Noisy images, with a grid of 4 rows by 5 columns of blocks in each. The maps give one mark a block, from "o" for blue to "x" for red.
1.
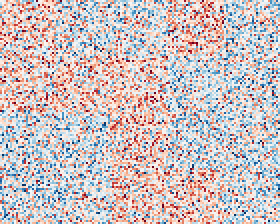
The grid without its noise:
xooxo
xxxoo
ooxoo
ooxxo
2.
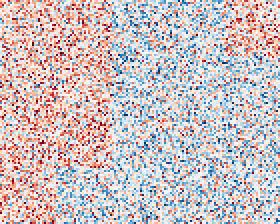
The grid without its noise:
xxoox
xxooo
xxooo
xoooo
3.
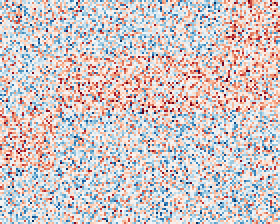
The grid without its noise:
oooox
oxxxx
xoooo
ooooo
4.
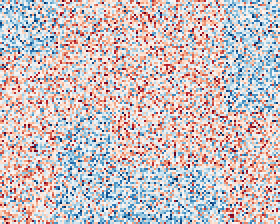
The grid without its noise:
oxxxo
xxxxo
xoxxx
xooox
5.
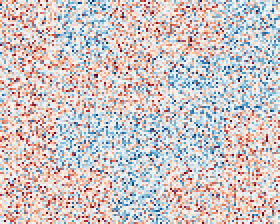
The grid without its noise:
xoxxo
xxxoo
xooox
xxoxx
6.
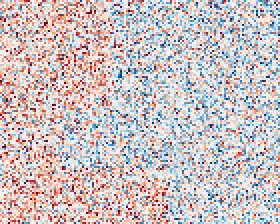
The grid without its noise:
xxooo
xxooo
xoooo
xxxoo
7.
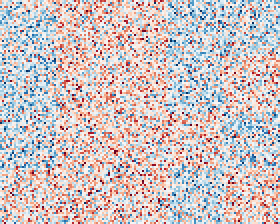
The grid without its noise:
oxxoo
oxxox
oxxxo
xxxox
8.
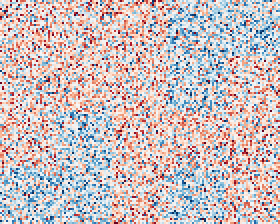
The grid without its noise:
xxxoo
xxxox
xoxxx
ooxox
